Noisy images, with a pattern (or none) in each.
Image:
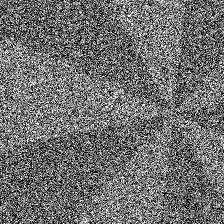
spokes from one point
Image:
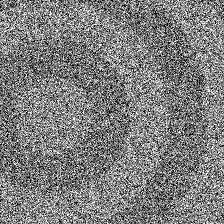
rings round one point
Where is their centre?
middle left
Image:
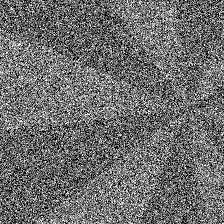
spokes from one point
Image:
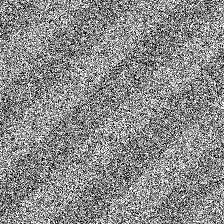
diagonal stripes
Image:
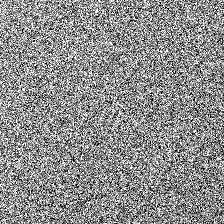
a smooth slope
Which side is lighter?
top left
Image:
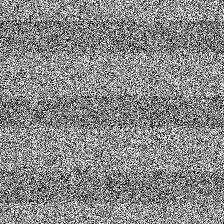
horizontal stripes
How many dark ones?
3
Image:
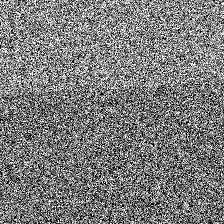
a sharp edge
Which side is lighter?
top
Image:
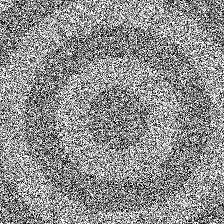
rings round one point
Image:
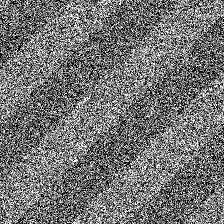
diagonal stripes
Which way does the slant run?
bottom left to top right
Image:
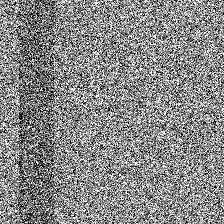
one vertical stripe
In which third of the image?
left
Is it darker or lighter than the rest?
darker
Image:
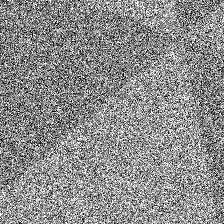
spokes from one point
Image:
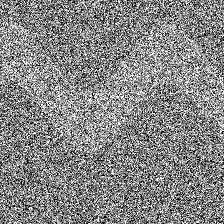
a wavy band
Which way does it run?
left to right
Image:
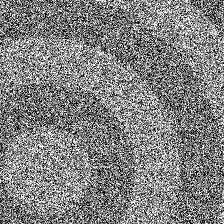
rings round one point
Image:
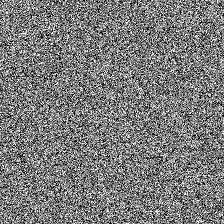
only noise
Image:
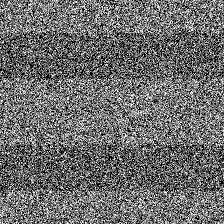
horizontal stripes
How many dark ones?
2
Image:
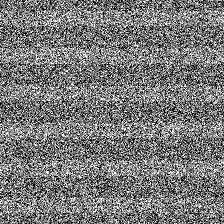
horizontal stripes
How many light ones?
6
